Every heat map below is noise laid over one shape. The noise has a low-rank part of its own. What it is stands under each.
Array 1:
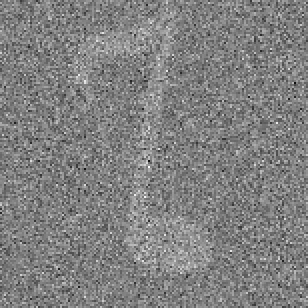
musical note
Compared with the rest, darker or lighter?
lighter
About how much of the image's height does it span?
nearly all
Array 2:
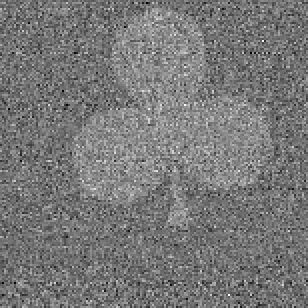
club
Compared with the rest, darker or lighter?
lighter
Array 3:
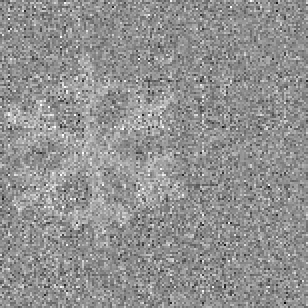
snowflake
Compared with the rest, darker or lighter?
lighter
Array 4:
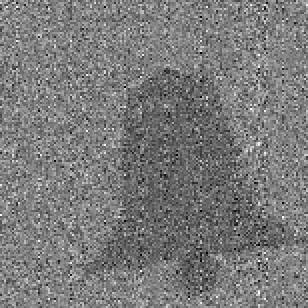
bell
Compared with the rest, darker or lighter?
darker
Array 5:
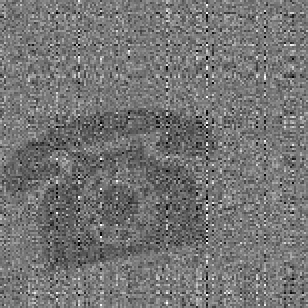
telephone
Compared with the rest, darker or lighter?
darker
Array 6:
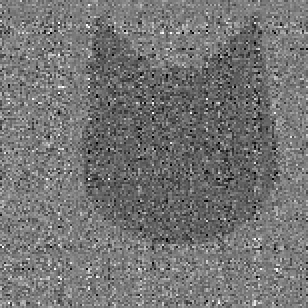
cat's head
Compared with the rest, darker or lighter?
darker
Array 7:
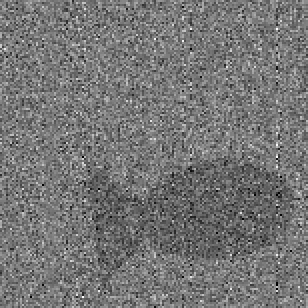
fish
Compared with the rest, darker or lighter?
darker
